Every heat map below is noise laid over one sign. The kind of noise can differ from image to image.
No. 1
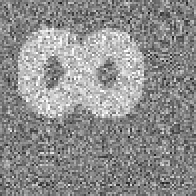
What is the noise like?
low rank plus noise
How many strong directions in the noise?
two
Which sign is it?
infinity sign
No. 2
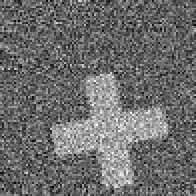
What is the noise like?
low rank plus noise
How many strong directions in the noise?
three or four
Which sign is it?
plus sign
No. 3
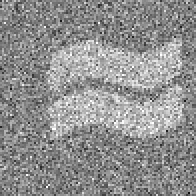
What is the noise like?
independent entries
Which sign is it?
approximately sign
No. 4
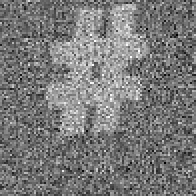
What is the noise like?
low rank plus noise
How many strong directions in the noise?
three or four
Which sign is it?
hash sign
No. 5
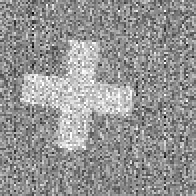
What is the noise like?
columns of uneven size
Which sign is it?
plus sign
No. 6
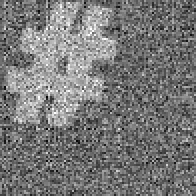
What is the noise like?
low rank plus noise
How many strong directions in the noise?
one
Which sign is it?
hash sign
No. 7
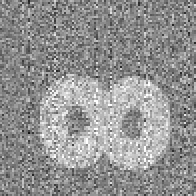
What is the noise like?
columns of uneven size
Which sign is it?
infinity sign
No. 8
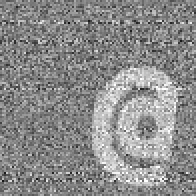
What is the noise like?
rows of uneven size
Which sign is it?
at sign
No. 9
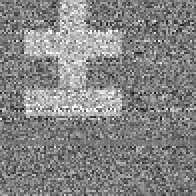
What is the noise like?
rows of uneven size
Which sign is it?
plus-minus sign
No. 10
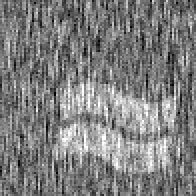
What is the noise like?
streaked along the columns
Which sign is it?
approximately sign
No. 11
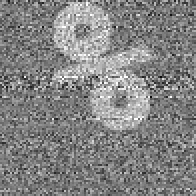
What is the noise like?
rows of uneven size
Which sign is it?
percent sign
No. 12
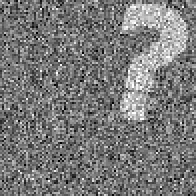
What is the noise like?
low rank plus noise
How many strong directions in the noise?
three or four
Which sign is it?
question mark
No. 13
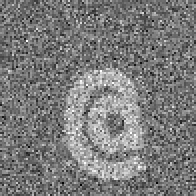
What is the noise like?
independent entries
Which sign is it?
at sign
